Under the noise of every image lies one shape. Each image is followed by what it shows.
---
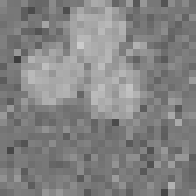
club
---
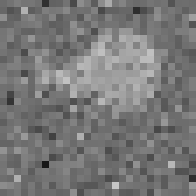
pear
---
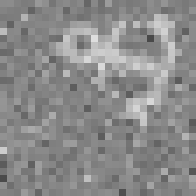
anchor
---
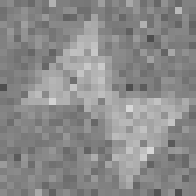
bow tie
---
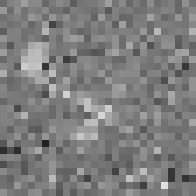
musical note
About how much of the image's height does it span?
half
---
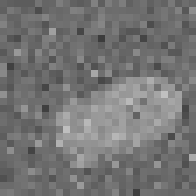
footprint
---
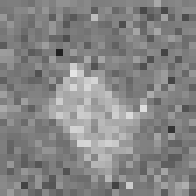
flag
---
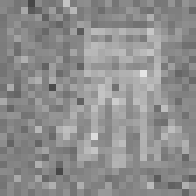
chess queen
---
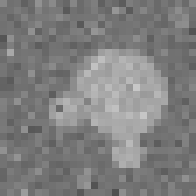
bear's head
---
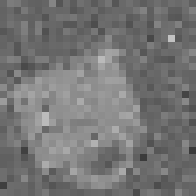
cup
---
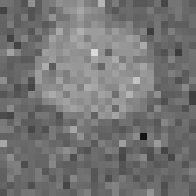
apple
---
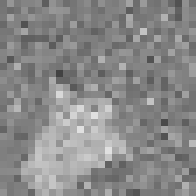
bell
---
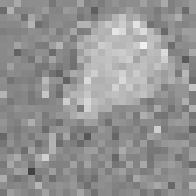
light bulb
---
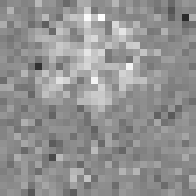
snowflake
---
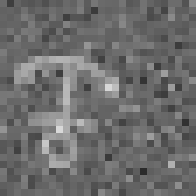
anchor
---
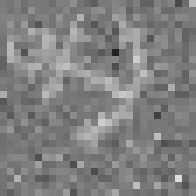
anchor
